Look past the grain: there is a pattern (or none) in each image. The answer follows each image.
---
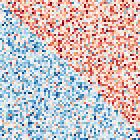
a sharp edge
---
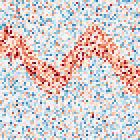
a wavy band
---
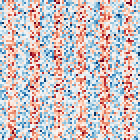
vertical stripes
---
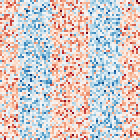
vertical stripes
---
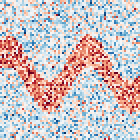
a wavy band
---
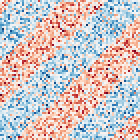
diagonal stripes
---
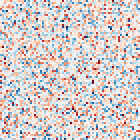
only noise
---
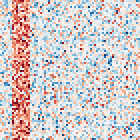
one vertical stripe
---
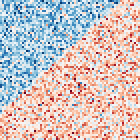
a sharp edge
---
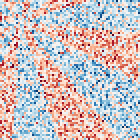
spokes from one point
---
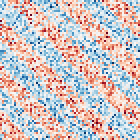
diagonal stripes
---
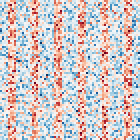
vertical stripes
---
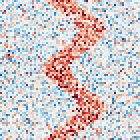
a wavy band
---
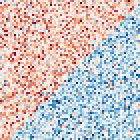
a sharp edge
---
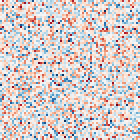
only noise
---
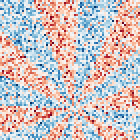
spokes from one point
